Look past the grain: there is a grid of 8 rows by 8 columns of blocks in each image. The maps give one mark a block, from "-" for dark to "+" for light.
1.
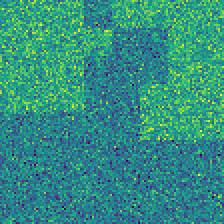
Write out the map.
+ + + - + + + +
+ + + + - - + +
+ + + - - - + +
+ + + - - + + +
- - - - - + + +
- - - - - - - -
- - - - - - - -
- - - - - - - -
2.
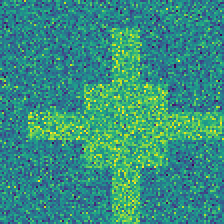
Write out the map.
- - - - - - - -
- - - - + - - -
- - - - + - - -
- - - + + + - -
- + + + + + + +
- - - + + + - -
- - - - + - - -
- - - - + - - -
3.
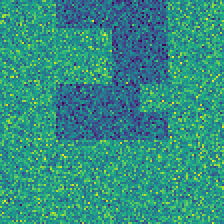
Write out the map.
+ + - - - - + +
+ + + + - - + +
+ + + + - - + +
+ + - - - + + +
+ + - - - - + +
+ + + + + + + +
+ + + + + + + +
+ + + + + + + +
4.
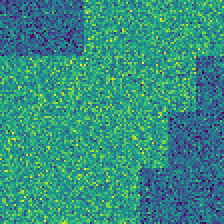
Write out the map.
- - - + + + + +
- - - + + + + +
+ + + + + + + -
+ + + + + + + -
+ + + + + + - -
+ + + + + + - -
+ + + + + - - -
+ + + + + - - -
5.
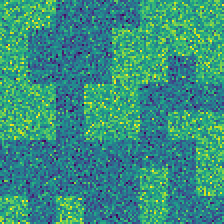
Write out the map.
+ + - - - + + +
+ - - - + + + +
+ - - - + + - +
+ + - + + - - -
+ + - + + - + +
- - - - - - - +
- - - - - + - +
+ - + - - + - -
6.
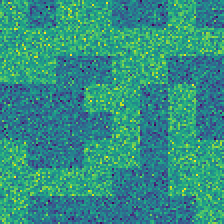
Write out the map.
+ - + + - - + -
+ + + + + + + +
+ + - - + + - -
- - - + + - + -
- - - - + - + -
+ - - + + - + +
+ + + + - - + +
+ - - - - - - +
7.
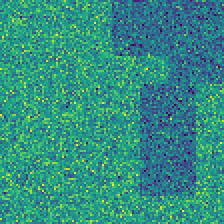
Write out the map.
+ + + + - - - -
+ + + + - - - -
+ + + + + + - -
+ + + + + - - +
+ + + + + - - +
+ + + + + - - +
+ + + + + - - +
+ + + + + + + +
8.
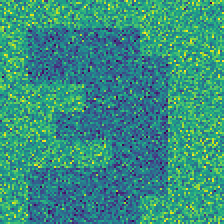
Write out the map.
+ + + + + + + +
+ - - - - + + +
+ - - - - - + +
+ + + - - - + +
+ + - - - - + +
+ + + + - - + +
+ - - - - - + +
+ - - - - + + +
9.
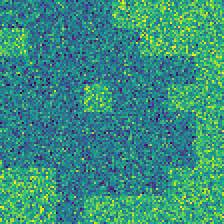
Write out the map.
- - - - + + + +
+ - - - - + + +
- - - - - - - +
- - - + - - + +
- - - - - - - +
- - - - - - - +
+ + - - - - + +
+ + - + + + + +
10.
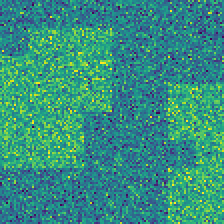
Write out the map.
- - - - - - - -
- + + + - - - -
+ + + + - - - -
+ + + + - - + +
+ + + - - - + +
+ + + - - - - +
- - - - - - + +
- - - - - - + +
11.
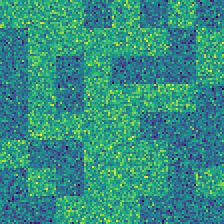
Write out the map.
+ + + - + - + -
- + + + + + - +
- + - + - - - +
- + - + + + + -
- + + + + - - -
+ - - + + + - -
- + - + + + - +
- - + + + - - -
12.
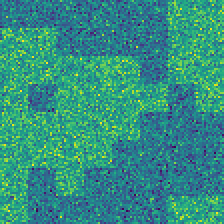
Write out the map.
- - - - - - + +
+ + - - - - + +
+ + + + + - + +
+ - + + + + - +
+ + + + + - - -
+ + + + - - - -
+ - + - - - - -
+ - - - - - + +
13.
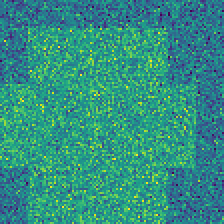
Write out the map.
- - - - - - - -
- + + + + + - -
- + + + + + - -
+ + + + + + + -
+ + + + + + + -
+ + + + + + + -
- + + + + + - -
- + + + + + - -
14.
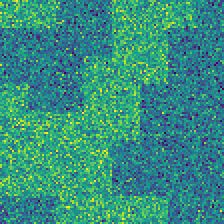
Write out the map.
+ + - - + + + -
- - - - + + - -
- - - + + + - -
+ - - + + - - -
+ + + + + - - -
+ + + + - - - -
+ + + + - - - -
- - + + + + - -
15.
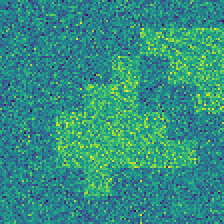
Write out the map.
- - - - - - - -
- - - - - + + +
- - - - + - + +
- - - + + - - +
- - + + + + - -
- - + + + + + -
- - - + - - - -
- - - - - - - -
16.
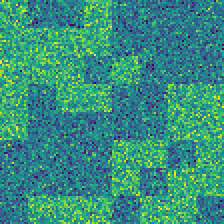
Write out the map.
+ - - + - - - -
+ + + + - - - -
+ + + - + - - -
+ - + + - - + +
+ - - - - - + +
- - - - + + - +
- - - - + - + +
- + + + - + + -
